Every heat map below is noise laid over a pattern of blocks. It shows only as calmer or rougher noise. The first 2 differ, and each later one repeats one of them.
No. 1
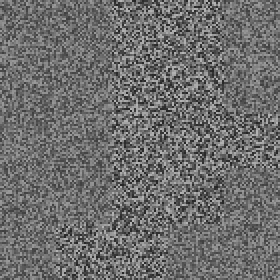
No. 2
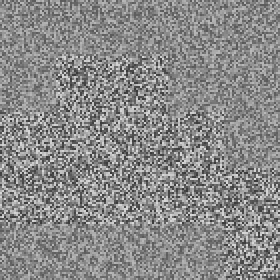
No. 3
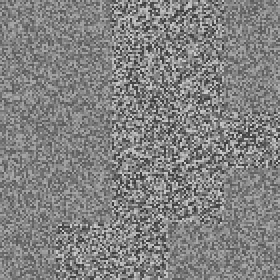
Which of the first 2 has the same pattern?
1
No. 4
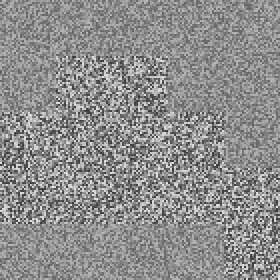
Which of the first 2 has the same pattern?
2
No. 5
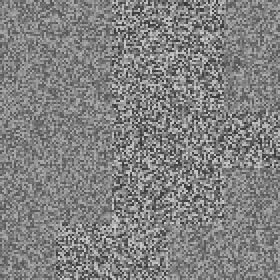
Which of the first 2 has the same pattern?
1
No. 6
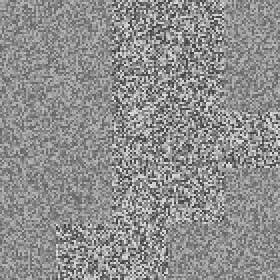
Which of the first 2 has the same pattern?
1
